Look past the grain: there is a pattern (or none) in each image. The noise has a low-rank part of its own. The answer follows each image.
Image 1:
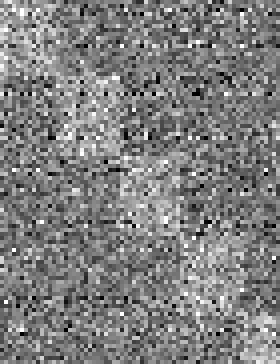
blocks along the diagonal
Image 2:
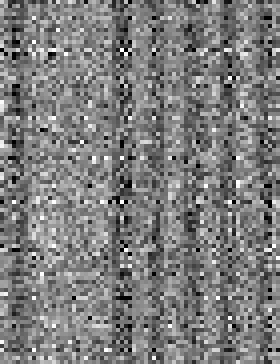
bands of columns
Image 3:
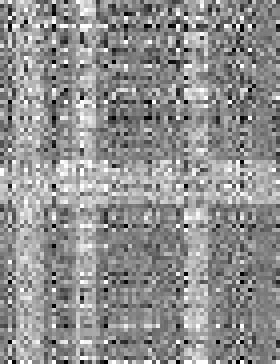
bands of rows crossing bands of columns
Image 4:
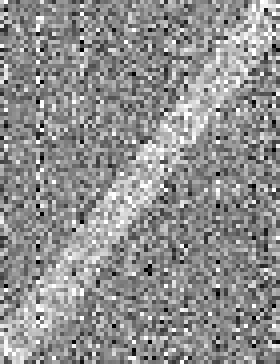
a diagonal band
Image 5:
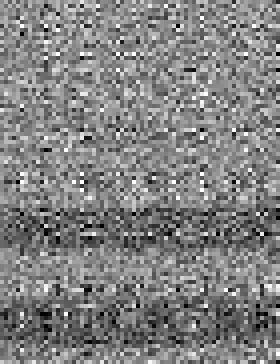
bands of rows
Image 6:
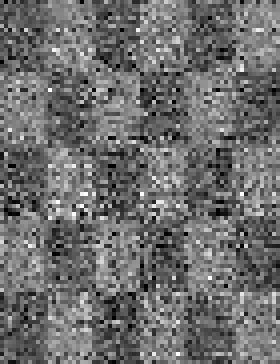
a checkerboard
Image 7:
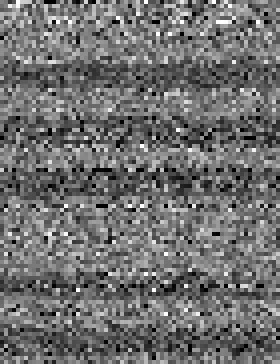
bands of rows
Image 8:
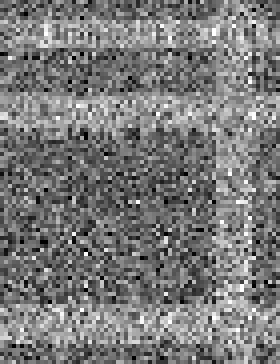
bands of rows crossing bands of columns
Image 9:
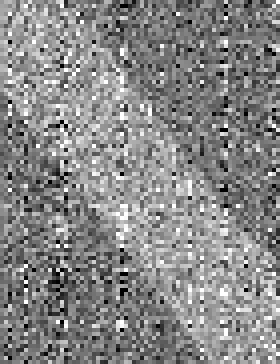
a diagonal band
